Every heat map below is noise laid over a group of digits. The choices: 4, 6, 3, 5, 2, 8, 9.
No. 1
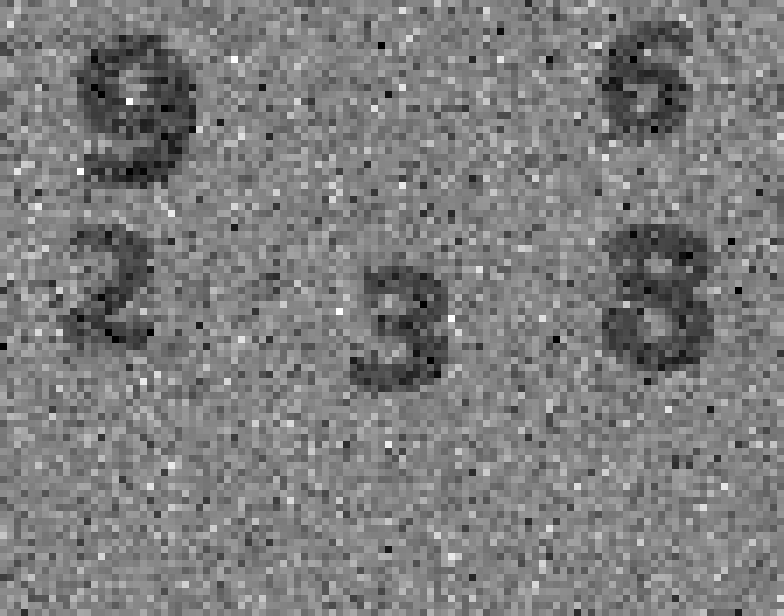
top left: 9; top right: 6; middle left: 2; centre: 3; middle right: 8
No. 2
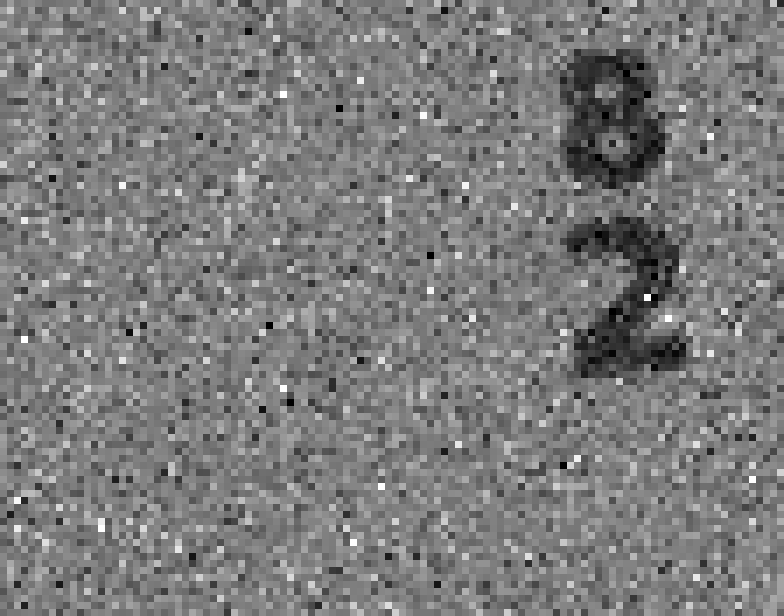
top right: 8; middle right: 2
